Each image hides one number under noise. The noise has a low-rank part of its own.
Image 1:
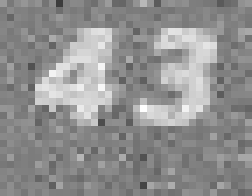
43
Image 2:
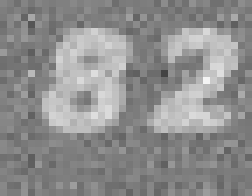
82
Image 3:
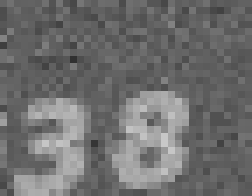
38
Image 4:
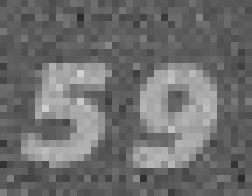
59
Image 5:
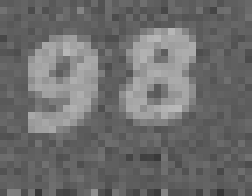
98
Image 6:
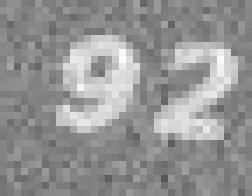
92
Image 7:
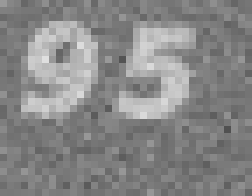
95
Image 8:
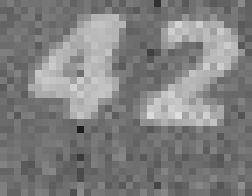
42
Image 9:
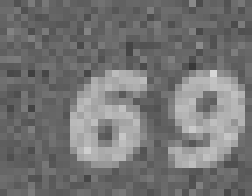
69
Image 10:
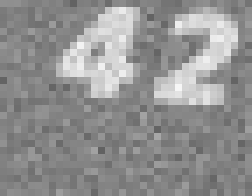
42
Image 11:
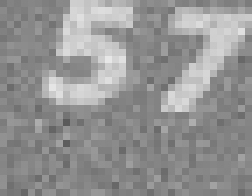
57
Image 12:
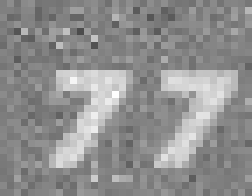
77
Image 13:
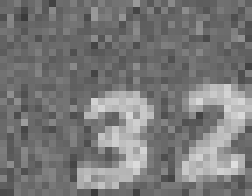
32
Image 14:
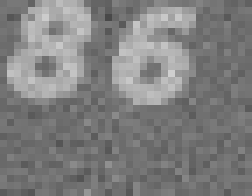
86
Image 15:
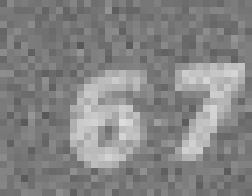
67
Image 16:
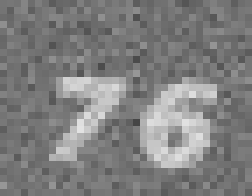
76
